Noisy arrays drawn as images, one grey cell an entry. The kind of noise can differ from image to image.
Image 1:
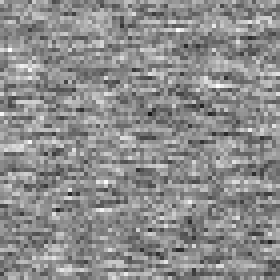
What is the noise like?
streaked along the rows
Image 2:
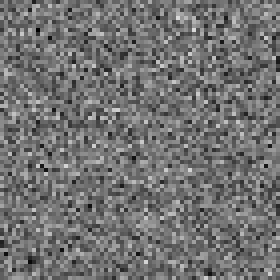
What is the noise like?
independent entries
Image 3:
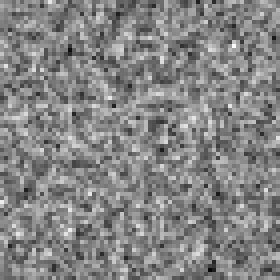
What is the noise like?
blotchy
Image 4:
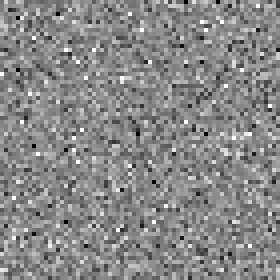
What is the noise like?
heavy tails
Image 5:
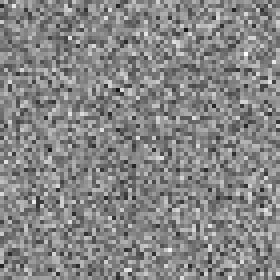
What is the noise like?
independent entries
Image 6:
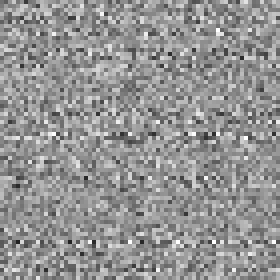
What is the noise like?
rows of uneven size
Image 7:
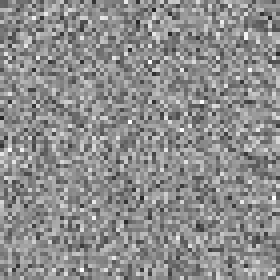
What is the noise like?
low rank plus noise
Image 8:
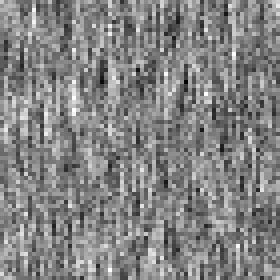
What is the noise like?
streaked along the columns
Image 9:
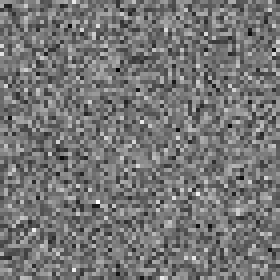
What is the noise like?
independent entries
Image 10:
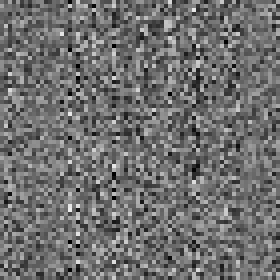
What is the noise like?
columns of uneven size
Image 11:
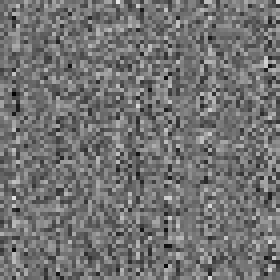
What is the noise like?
columns of uneven size
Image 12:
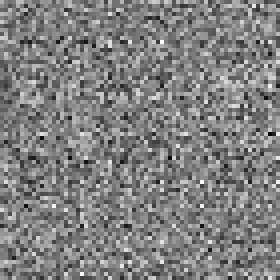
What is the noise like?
low rank plus noise
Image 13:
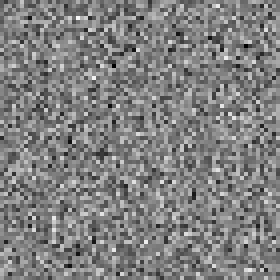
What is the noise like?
low rank plus noise
